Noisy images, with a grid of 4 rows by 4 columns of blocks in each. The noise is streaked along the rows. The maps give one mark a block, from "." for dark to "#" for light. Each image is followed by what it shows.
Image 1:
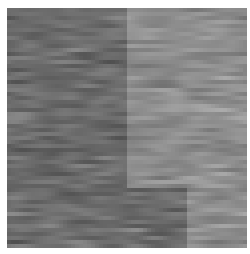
. . # #
. . # #
. . # #
. . . #
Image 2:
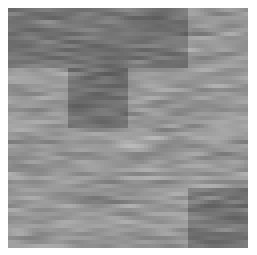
. . . #
# . # #
# # # #
# # # .
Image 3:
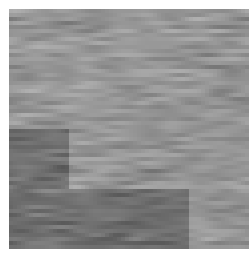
# # # #
# # # #
. # # #
. . . #
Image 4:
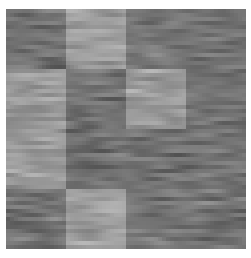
. # . .
# . # .
# . . .
. # . .
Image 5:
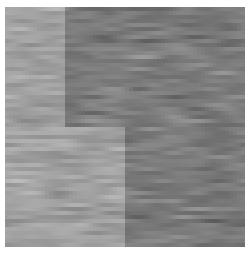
# . . .
# . . .
# # . .
# # . .
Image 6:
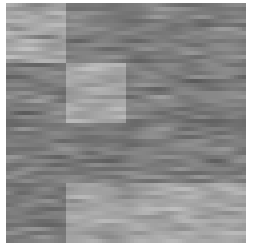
# . . .
. # . .
. . . .
. # # #
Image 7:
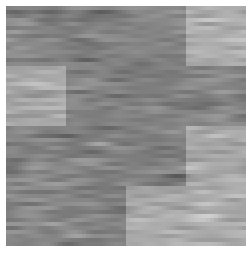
. . . #
# . . .
. . . #
. . # #
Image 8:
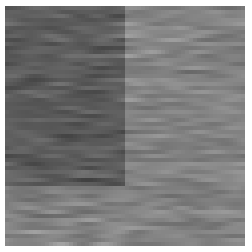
. . # #
. . # #
. . # #
# # # #
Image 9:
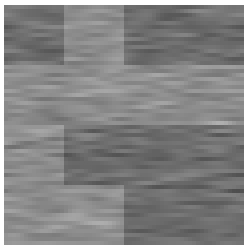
. # . .
# # # #
# . . .
# # . .
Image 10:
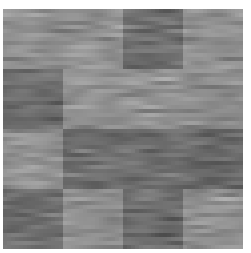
# # . #
. # # #
# . . .
. # . #
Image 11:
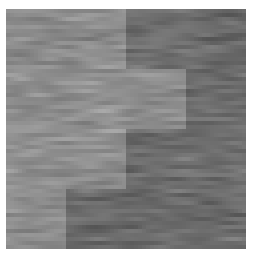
# # . .
# # # .
# # . .
# . . .
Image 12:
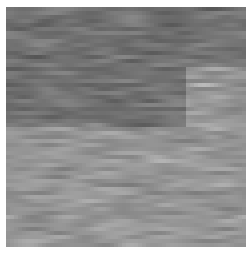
. . . .
. . . #
# # # #
# # # #
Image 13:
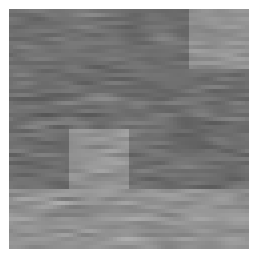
. . . #
. . . .
. # . .
# # # #
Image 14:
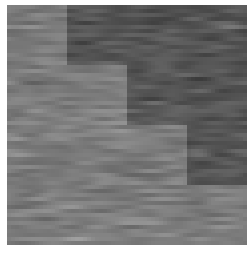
# . . .
# # . .
# # # .
# # # #
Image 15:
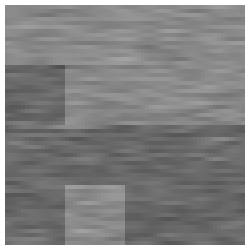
# # # #
. # # #
. . . .
. # . .
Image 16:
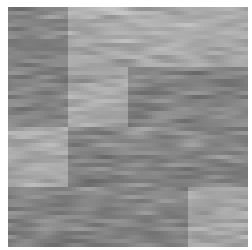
. # # #
. # . .
# . . .
. . . #
